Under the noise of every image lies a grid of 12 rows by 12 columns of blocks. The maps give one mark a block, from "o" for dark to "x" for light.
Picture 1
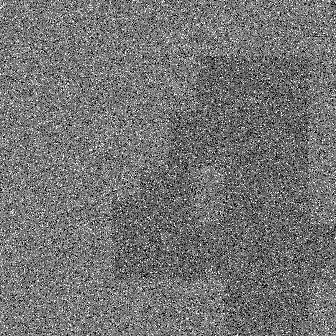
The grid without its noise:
x x x x x x x x x x x x
x x x x x x x x x x x x
x x x x x x x o o o o x
x x x x x x x o o o o x
x x x x x x o o o o o x
x x x x x x o o o o o x
x x x x x o o x o o o x
x x x x o o o x o o o x
x x x x o o o o o o o o
x x x x o o o o o o o o
x x x x x x x x o o o x
x x x x x x x x o o o x
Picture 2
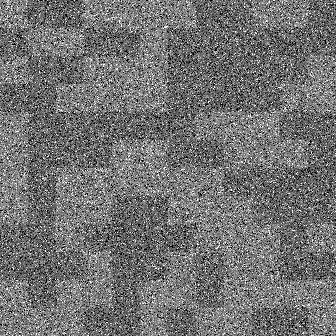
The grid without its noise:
x o o x x x x o o x x o
o x x o o x o o o o o o
x o o x x x o o o o o x
o o x x x x o o o o x x
x o o o o o o x x x o o
x o o o x x o o x x x o
x o x x x x x x o o o o
x o x x o o x x x o o o
o o x o o o o x x x o x
o o o x o o x o x x o o
x o x x o x x o x x x x
x x x o o x o x x o o x
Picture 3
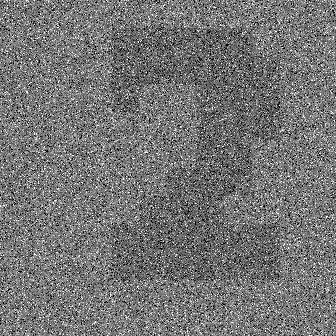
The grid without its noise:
x x x x x x x x x x x x
x x x x o o o o o x x x
x x x x o o o o o o x x
x x x x o x x o o o x x
x x x x x x x o o o x x
x x x x x x x o o x x x
x x x x x x o o o x x x
x x x x x o o o x x x x
x x x x o o o o o o x x
x x x x o o o o o o x x
x x x x x x x x x x x x
x x x x x x x x x x x x
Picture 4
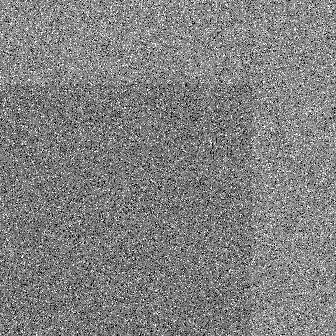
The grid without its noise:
x x x x x x x x x x x x
x x x x x x x x x x x x
x x x x x x x x x x x x
o o o o o o o o o x x x
o o o o o o o o o x x x
o o o o o o o o o x x x
o o o o o o o o o x x x
o o o o o o o o o x x x
o o o o o o o o o x x x
o o o o o o o o o x x x
o o o o o o o o o x x x
o o o o o o o o o x x x
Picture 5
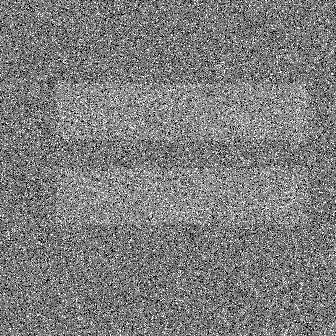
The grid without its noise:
o o o o o o o o o o o o
o o o o o o o o o o o o
o o o o o o o o o o o o
o o x x x x x x x x x o
o o x x x x x x x x x o
o o o o o o o o o o o o
o o x x x x x x x x x o
o o x x x x x x x x x o
o o o o o o o o o o o o
o o o o o o o o o o o o
o o o o o o o o o o o o
o o o o o o o o o o o o
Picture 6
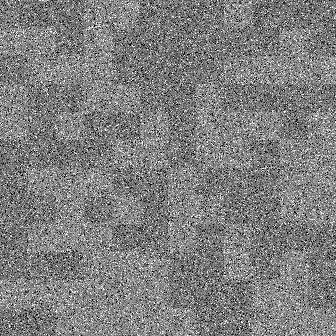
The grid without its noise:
o o o x x o o o x o o o
x x o x o o o o o o x o
o x x x o o o o x x x x
x o o x x o o x o o o o
x o x o o x o x x x o x
o o o o x x o x x o x x
o x x x o o x o o o x x
o o x o x o x x o o x x
o x x x o o x o x o o o
o o o x x x o o x o x o
x x x x x x o o o x x o
o o x x x x x o o x x x
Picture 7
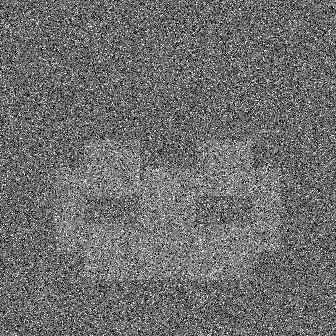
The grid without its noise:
o o o o o o o o o o o o
o o o o o o o o o o o o
o o o o o o o o o o o o
o o o o o o o o o o o o
o o o o o o o o o o o o
o o o x x o o x x o o o
o o x x x x x x x x o o
o o x o o x x o o x o o
o o x x x x x x x x o o
o o o x x x x x x o o o
o o o o o o o o o o o o
o o o o o o o o o o o o
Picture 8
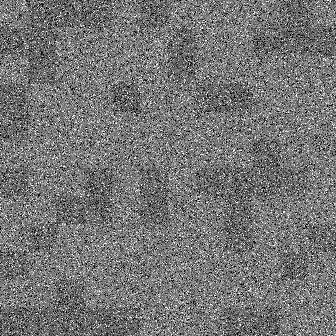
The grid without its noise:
x o o o x o x x x x o x
o o x x x x o x x o o o
x o x x x x o x x x x x
o x x x o x x o o x x x
o x x x x x x x x x x x
x x x x x x x x x o x x
o x x o x o x o o o o x
x x o o x o x x o x x x
x o x x x x x x o x x o
o x x x x x x x x x o x
x x o x x x x x x x x x
o o o o o x x x o o x x
